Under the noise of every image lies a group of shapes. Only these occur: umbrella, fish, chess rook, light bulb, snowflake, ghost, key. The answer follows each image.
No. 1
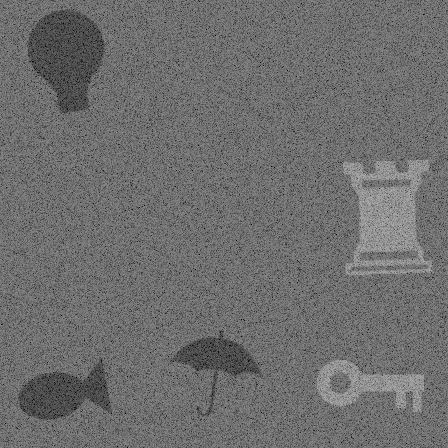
top left: dark light bulb; middle right: light chess rook; bottom left: dark fish; bottom middle: dark umbrella; bottom right: light key
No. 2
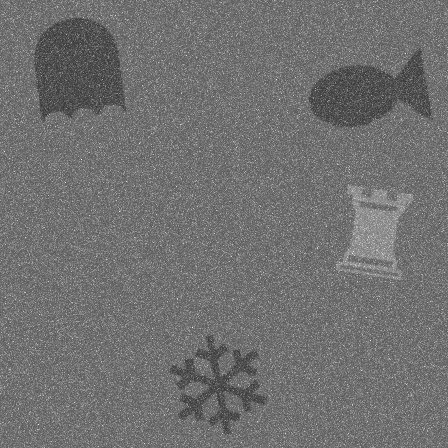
top left: dark ghost; top right: dark fish; middle right: light chess rook; bottom middle: dark snowflake
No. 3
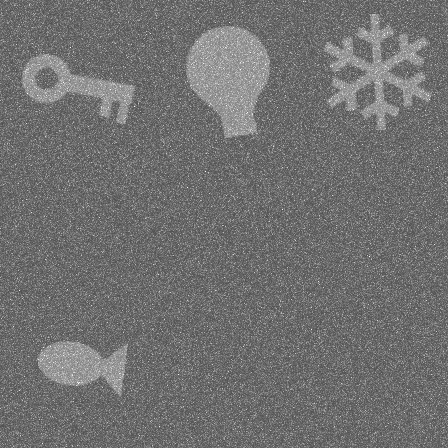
top left: light key; top middle: light light bulb; top right: light snowflake; bottom left: light fish
